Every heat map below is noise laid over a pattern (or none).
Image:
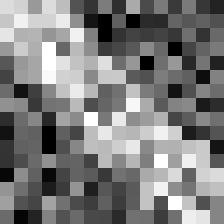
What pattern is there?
a diagonal band
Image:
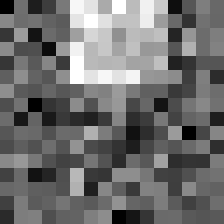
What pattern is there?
one block
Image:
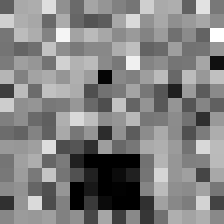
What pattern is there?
one block
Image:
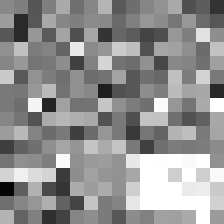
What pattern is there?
one block
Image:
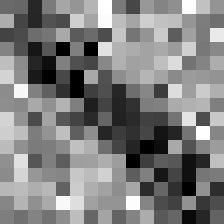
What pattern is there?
a diagonal band
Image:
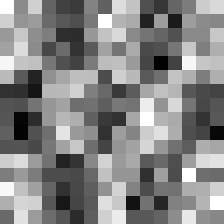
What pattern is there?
a checkerboard
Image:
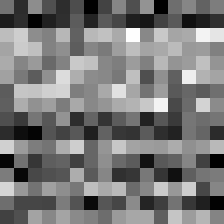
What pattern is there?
bands of rows
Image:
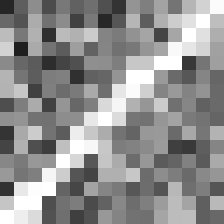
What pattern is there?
a diagonal band
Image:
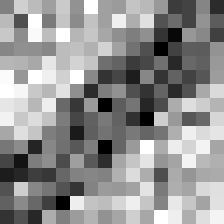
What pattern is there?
a diagonal band
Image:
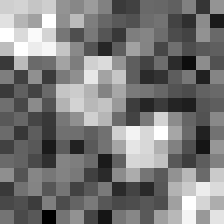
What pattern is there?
blocks along the diagonal
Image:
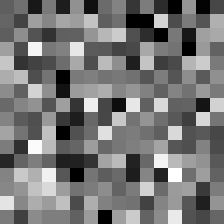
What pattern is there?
only noise
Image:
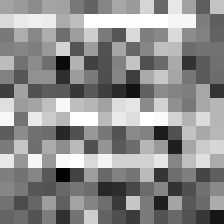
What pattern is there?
bands of rows
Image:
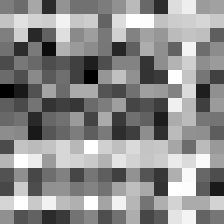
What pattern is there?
bands of rows crossing bands of columns
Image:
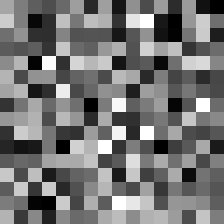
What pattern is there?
only noise
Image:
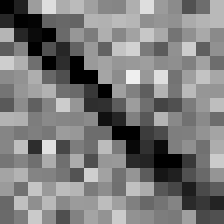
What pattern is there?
a diagonal band
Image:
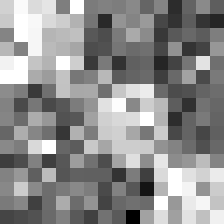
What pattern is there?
blocks along the diagonal
